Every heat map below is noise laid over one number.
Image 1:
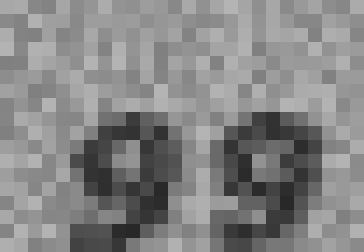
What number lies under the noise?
99
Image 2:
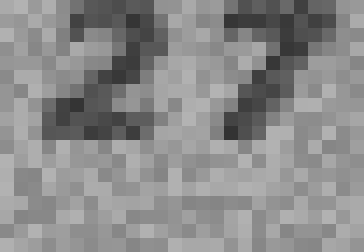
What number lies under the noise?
27
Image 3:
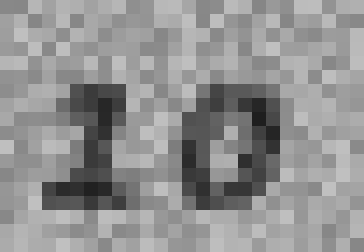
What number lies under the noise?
10
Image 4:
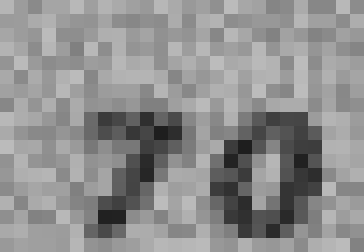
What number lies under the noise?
70
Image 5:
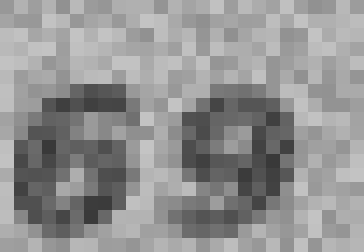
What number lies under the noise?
69
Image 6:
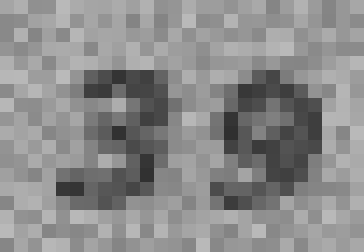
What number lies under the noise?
39
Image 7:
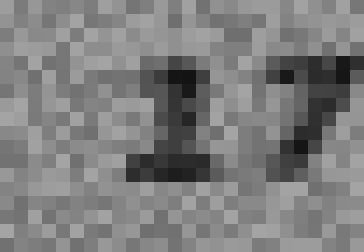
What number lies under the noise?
17
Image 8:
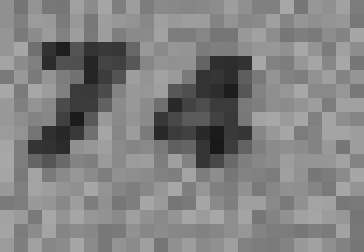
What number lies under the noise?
74
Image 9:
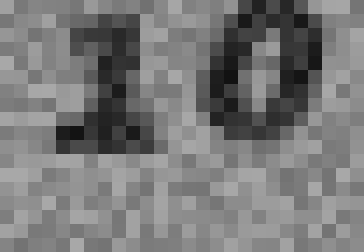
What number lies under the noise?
10
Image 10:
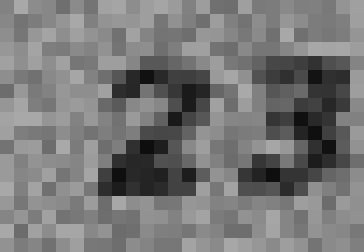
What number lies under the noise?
23
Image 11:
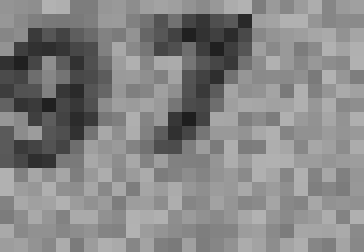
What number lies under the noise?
97
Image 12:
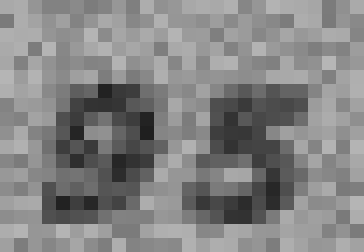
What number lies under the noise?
95
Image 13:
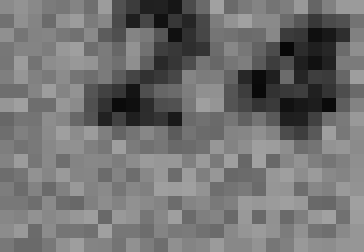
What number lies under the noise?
24
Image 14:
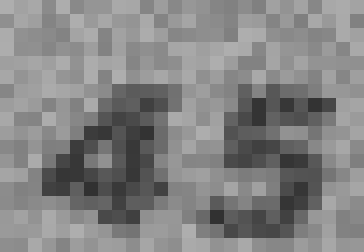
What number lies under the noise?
45
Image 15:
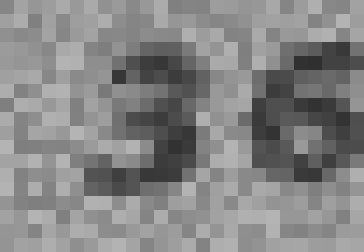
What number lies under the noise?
36
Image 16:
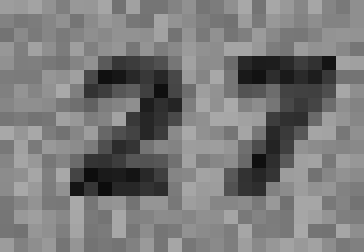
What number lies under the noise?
27
